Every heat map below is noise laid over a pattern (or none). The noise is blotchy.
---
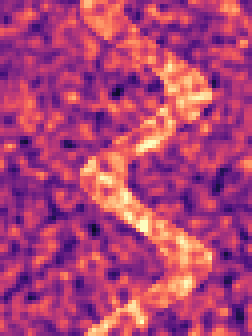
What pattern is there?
a wavy band
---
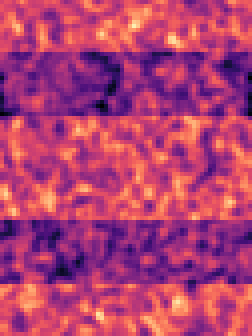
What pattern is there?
horizontal stripes
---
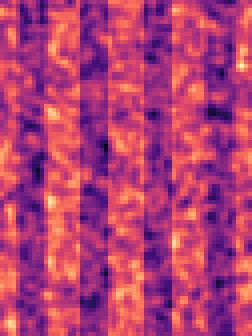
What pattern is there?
vertical stripes
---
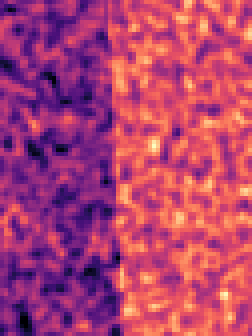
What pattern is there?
a sharp edge
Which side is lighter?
right
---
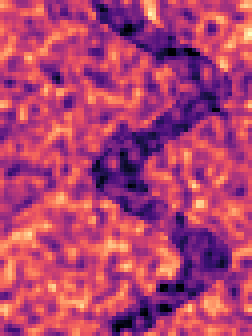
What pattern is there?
a wavy band
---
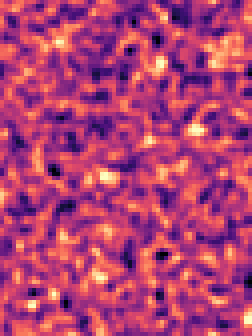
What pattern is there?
only noise
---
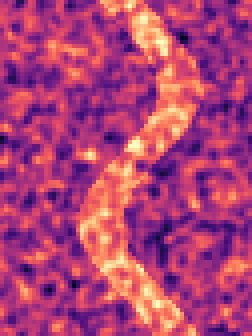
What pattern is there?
a wavy band
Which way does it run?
top to bottom
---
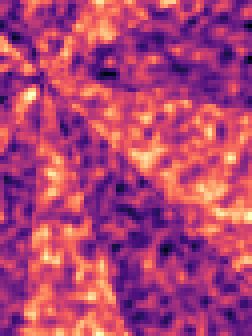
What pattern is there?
spokes from one point
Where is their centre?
top left
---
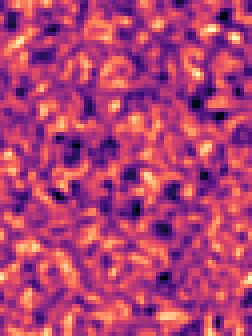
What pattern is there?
only noise
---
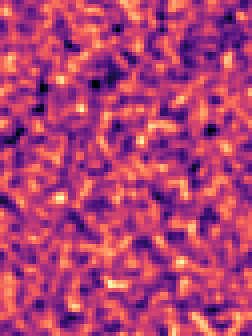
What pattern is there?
only noise
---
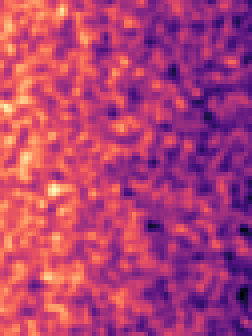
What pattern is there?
a smooth slope
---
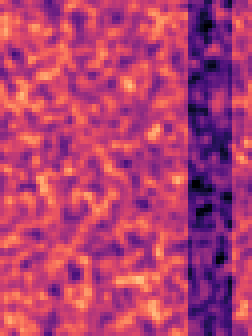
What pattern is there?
one vertical stripe
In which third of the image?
right
